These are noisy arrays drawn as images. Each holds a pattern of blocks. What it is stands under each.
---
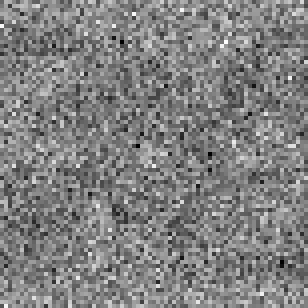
the same after a half turn
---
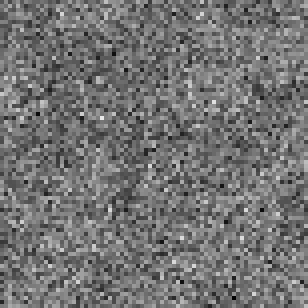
mirrored about the diagonal from the top left
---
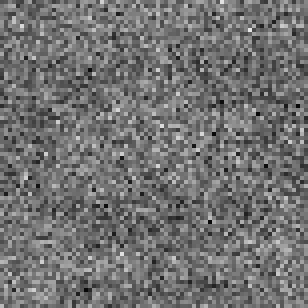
left and right mirror each other
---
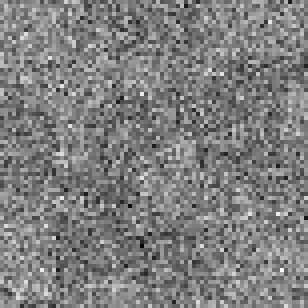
mirrored about the diagonal from the top left
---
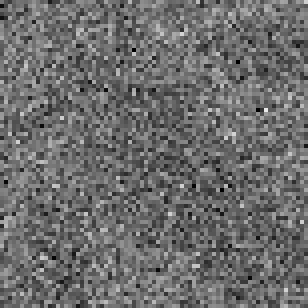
mirrored about the diagonal from the top left
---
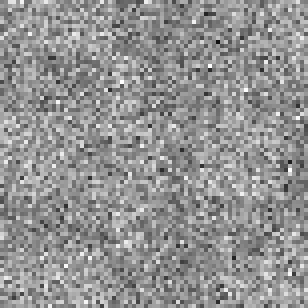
top and bottom mirror each other
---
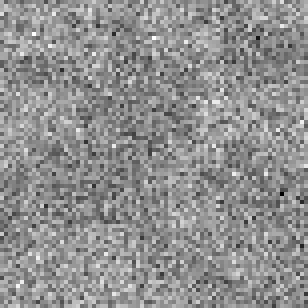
no symmetry
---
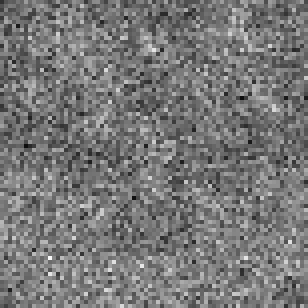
left and right mirror each other
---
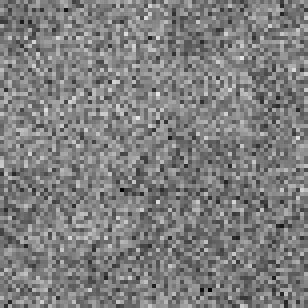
mirrored about the diagonal from the top left
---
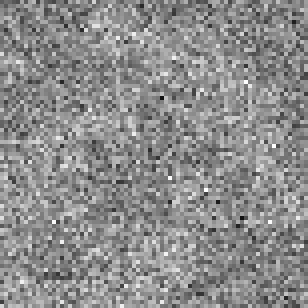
mirrored about the diagonal from the bottom left
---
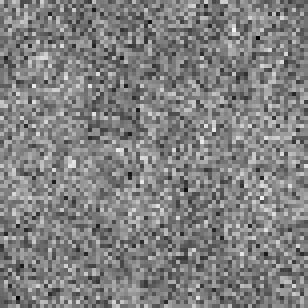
the same after a half turn
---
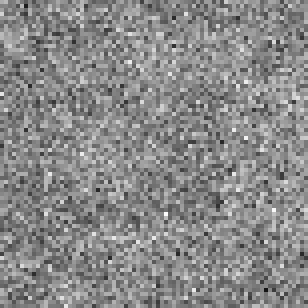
top and bottom mirror each other
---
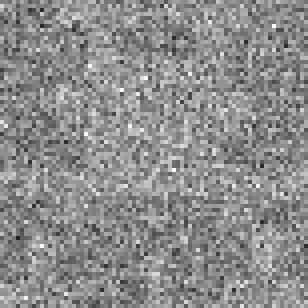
left and right mirror each other
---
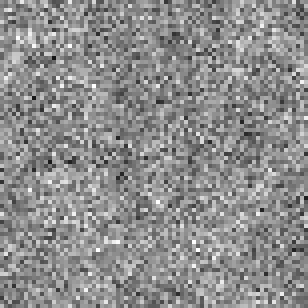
left and right mirror each other
